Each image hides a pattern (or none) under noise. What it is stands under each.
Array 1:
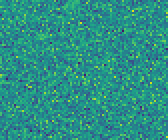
only noise
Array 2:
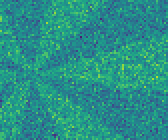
spokes from one point
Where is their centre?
middle left
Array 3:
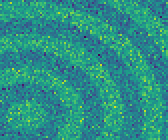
rings round one point
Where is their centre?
bottom left
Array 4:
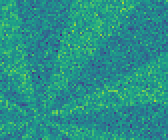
spokes from one point
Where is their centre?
bottom left
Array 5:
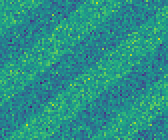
diagonal stripes
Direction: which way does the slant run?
bottom left to top right
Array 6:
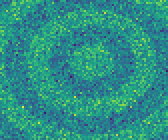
rings round one point
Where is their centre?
centre
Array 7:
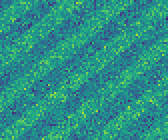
diagonal stripes
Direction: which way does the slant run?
bottom left to top right
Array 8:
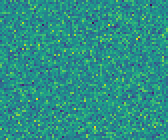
only noise
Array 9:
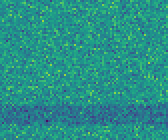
one horizontal stripe
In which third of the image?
bottom
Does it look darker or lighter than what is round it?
darker
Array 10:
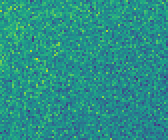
a smooth slope
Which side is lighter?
top left
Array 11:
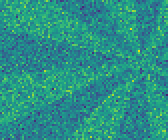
spokes from one point
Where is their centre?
middle right
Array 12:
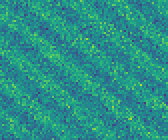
diagonal stripes
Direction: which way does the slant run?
top left to bottom right
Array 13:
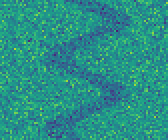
a wavy band
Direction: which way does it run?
top to bottom
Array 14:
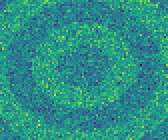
rings round one point
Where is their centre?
centre
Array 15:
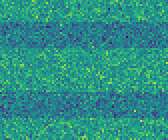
horizontal stripes
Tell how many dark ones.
2
